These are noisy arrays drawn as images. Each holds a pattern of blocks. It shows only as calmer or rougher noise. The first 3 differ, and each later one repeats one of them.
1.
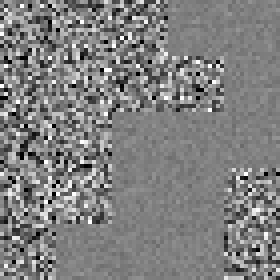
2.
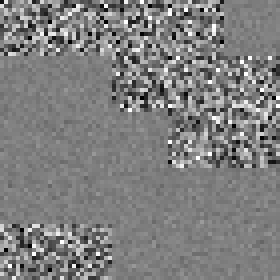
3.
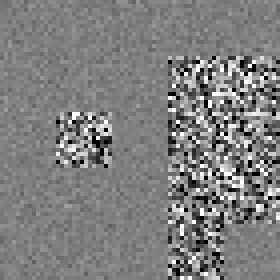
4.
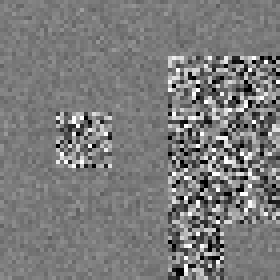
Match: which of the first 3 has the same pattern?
3
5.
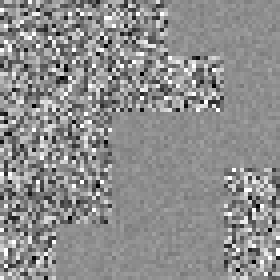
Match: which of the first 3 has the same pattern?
1
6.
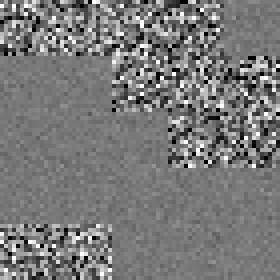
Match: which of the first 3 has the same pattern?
2
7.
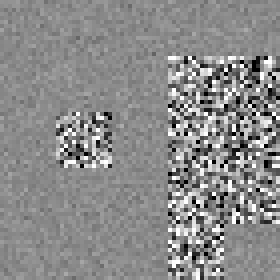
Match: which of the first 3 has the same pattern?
3
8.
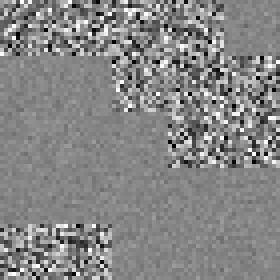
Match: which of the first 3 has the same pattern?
2
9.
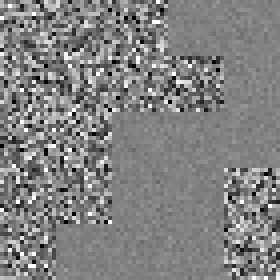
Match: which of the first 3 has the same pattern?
1
